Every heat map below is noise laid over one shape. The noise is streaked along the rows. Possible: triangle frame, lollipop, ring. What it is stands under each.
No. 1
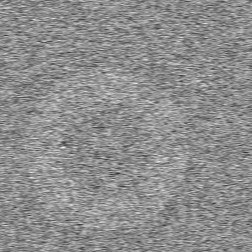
light ring
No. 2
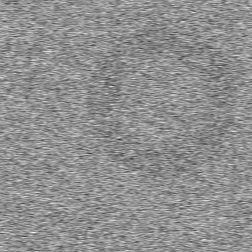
dark ring
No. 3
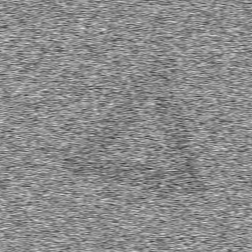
dark triangle frame
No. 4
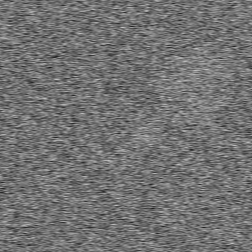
light lollipop
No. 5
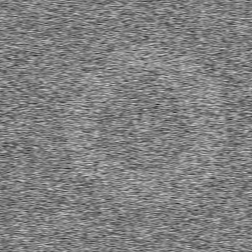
light ring
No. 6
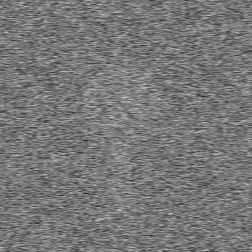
light lollipop
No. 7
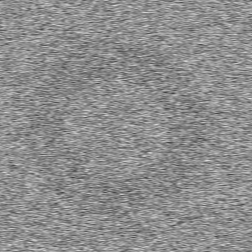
dark ring
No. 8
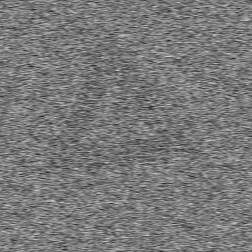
dark triangle frame
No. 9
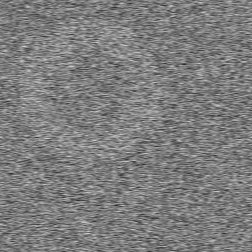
light ring
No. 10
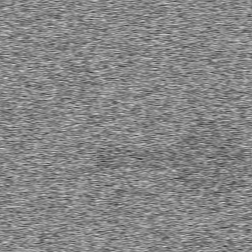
dark lollipop
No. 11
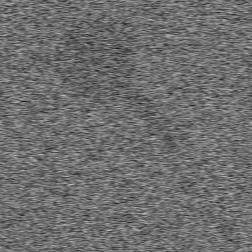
dark lollipop
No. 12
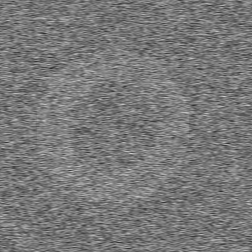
light ring
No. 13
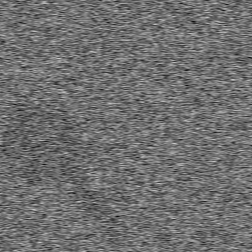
dark lollipop
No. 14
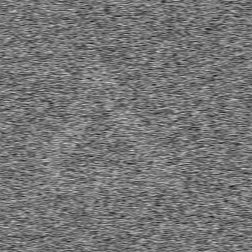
light triangle frame
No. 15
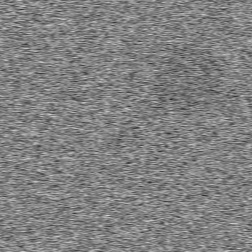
dark lollipop
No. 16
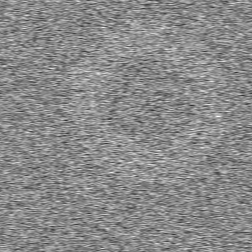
light ring
